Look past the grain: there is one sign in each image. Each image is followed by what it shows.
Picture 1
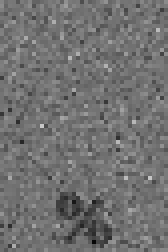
dark percent sign, bottom middle
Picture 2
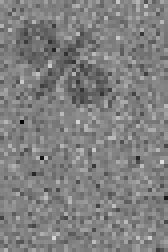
dark percent sign
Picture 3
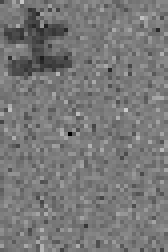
dark plus-minus sign, top left
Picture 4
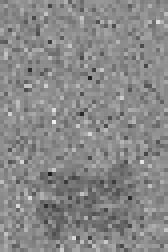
dark not-equal sign
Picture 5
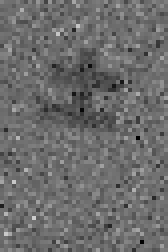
dark plus-minus sign
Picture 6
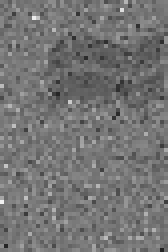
dark approximately sign
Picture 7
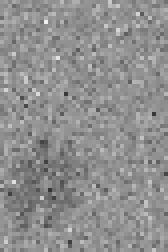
dark hash sign
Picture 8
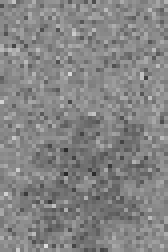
dark hash sign
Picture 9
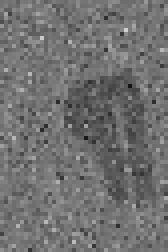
dark pilcrow
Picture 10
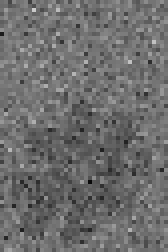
dark hash sign
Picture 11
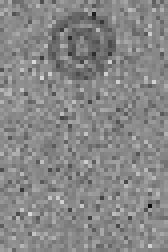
dark at sign, top middle
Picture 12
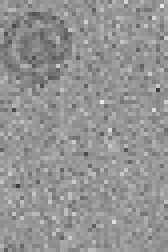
dark at sign, top left
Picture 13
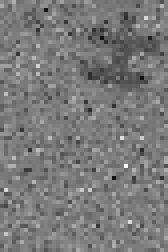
dark plus-minus sign
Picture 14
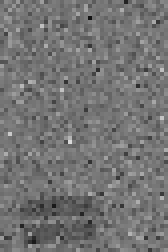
dark equals sign
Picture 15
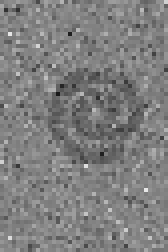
dark at sign
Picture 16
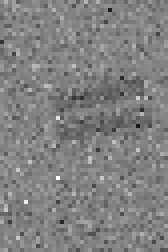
dark equals sign
